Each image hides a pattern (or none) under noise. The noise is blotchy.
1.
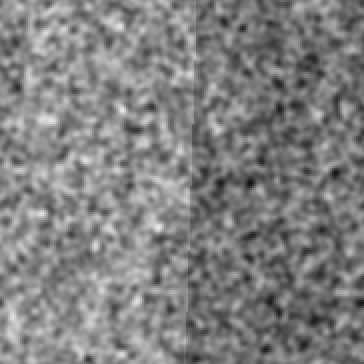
a sharp edge
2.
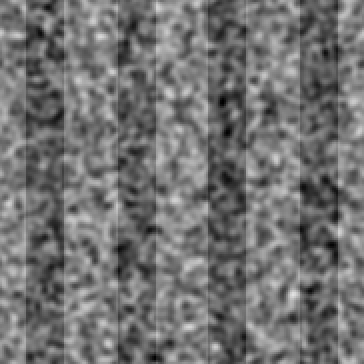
vertical stripes
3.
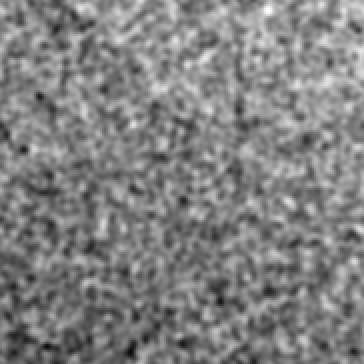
a smooth slope
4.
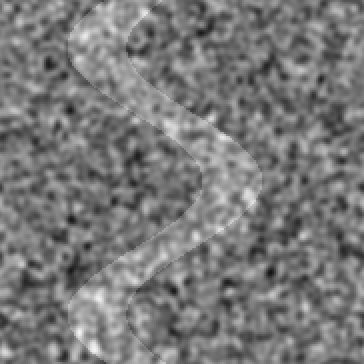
a wavy band
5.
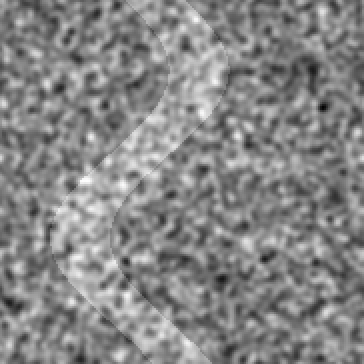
a wavy band
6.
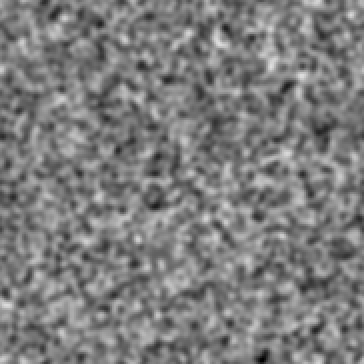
only noise
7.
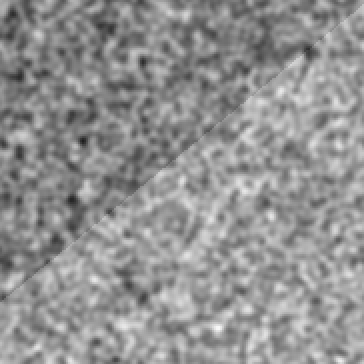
a sharp edge
